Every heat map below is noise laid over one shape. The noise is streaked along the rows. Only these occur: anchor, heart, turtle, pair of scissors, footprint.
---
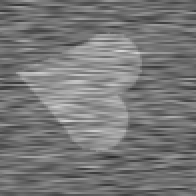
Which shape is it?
heart
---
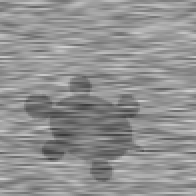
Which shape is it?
turtle
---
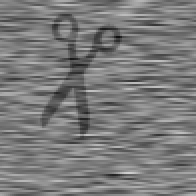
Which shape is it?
pair of scissors
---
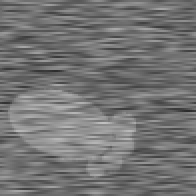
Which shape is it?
footprint
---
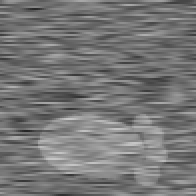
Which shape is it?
footprint
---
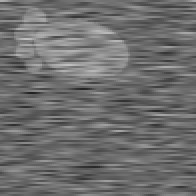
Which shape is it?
footprint
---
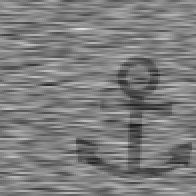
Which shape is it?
anchor
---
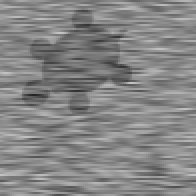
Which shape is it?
turtle
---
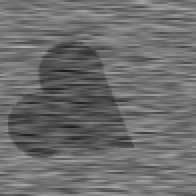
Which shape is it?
heart
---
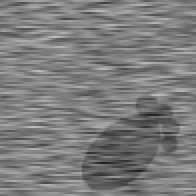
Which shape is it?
footprint
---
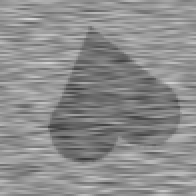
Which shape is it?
heart
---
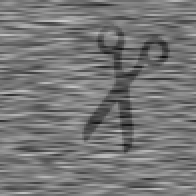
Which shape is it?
pair of scissors
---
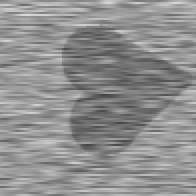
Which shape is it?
heart
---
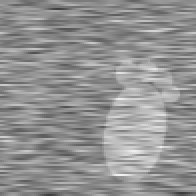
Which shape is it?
footprint
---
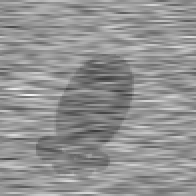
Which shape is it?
footprint
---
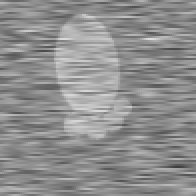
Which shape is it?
footprint
